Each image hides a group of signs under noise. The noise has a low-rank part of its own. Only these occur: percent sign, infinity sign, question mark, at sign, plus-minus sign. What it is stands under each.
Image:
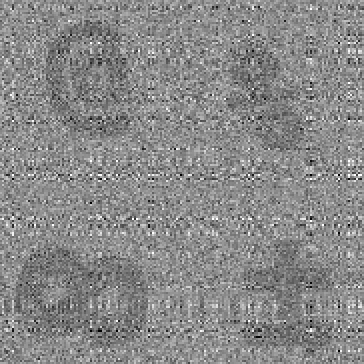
top left: at sign; top right: percent sign; bottom left: infinity sign; bottom right: plus-minus sign
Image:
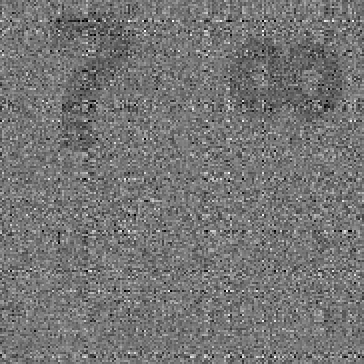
top left: question mark; top right: infinity sign
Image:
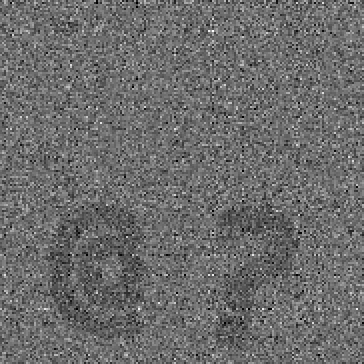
bottom left: at sign; bottom right: question mark
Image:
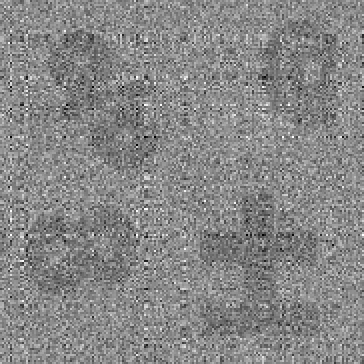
top left: percent sign; top right: at sign; bottom left: infinity sign; bottom right: plus-minus sign
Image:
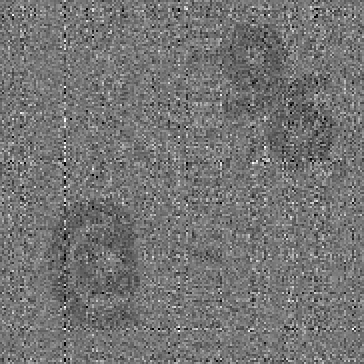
top right: percent sign; bottom left: at sign
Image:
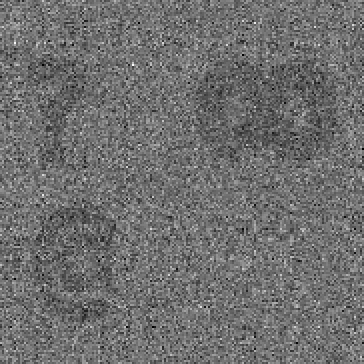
top left: question mark; top right: infinity sign; bottom left: at sign
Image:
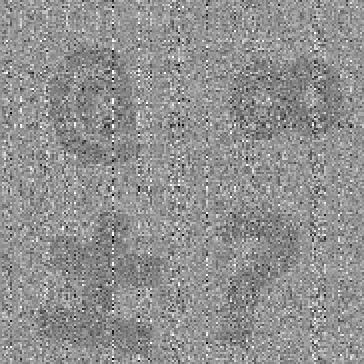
top left: at sign; top right: infinity sign; bottom left: plus-minus sign; bottom right: question mark
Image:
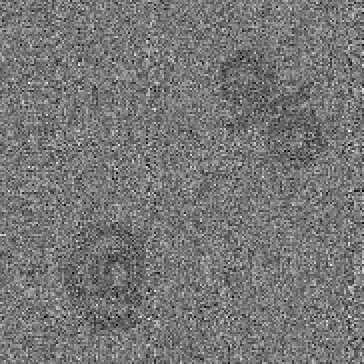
top right: percent sign; bottom left: at sign
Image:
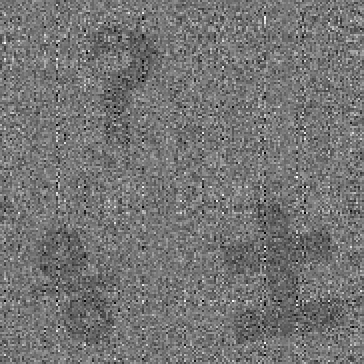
top left: question mark; bottom left: percent sign; bottom right: plus-minus sign
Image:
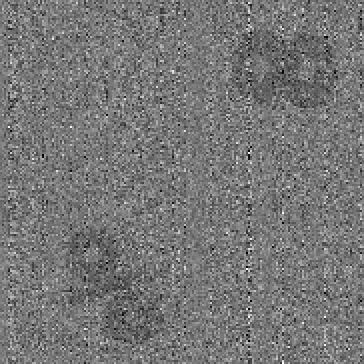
top right: infinity sign; bottom left: percent sign
